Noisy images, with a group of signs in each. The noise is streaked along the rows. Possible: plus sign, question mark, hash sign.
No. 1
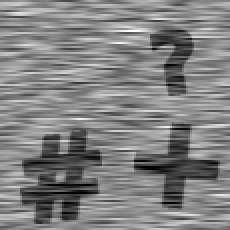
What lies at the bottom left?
hash sign
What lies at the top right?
question mark
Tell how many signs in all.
3
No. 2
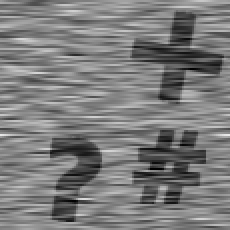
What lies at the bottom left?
question mark
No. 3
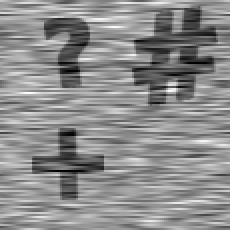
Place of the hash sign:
top right
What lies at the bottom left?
plus sign
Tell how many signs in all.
3
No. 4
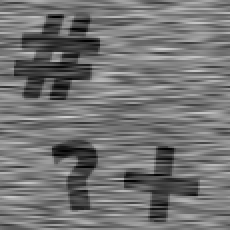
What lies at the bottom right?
plus sign
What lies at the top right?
nothing
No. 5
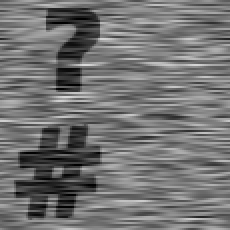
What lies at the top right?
nothing
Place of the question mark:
top left
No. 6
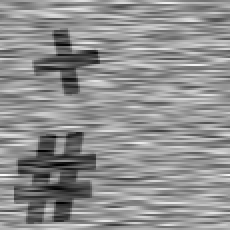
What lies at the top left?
plus sign
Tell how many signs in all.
2
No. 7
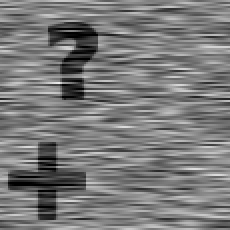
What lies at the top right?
nothing
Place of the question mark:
top left
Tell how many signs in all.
2
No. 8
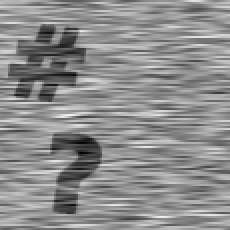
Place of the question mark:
bottom left
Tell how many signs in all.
2
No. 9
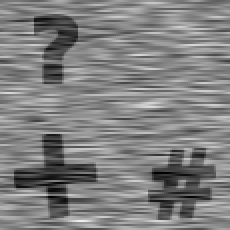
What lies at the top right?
nothing
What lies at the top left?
question mark
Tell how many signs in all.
3
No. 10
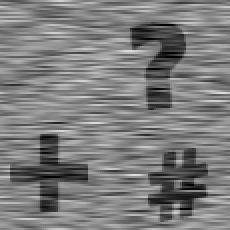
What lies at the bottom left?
plus sign
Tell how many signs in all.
3
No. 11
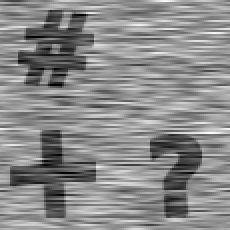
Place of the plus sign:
bottom left
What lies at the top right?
nothing
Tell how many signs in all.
3
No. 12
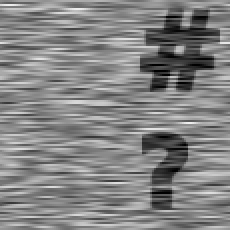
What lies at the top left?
nothing
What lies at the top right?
hash sign
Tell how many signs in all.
2
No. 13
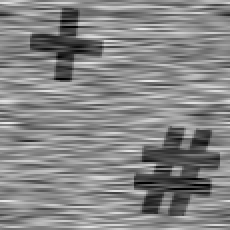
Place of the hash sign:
bottom right
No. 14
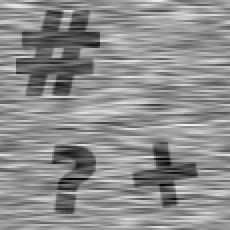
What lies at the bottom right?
plus sign
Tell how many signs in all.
3
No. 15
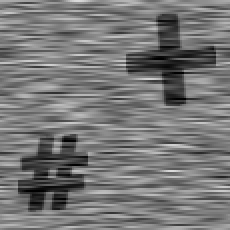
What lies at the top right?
plus sign
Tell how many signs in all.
2
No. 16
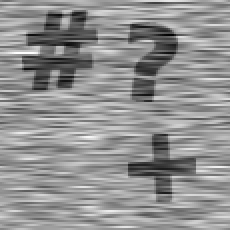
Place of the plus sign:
bottom right
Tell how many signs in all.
3
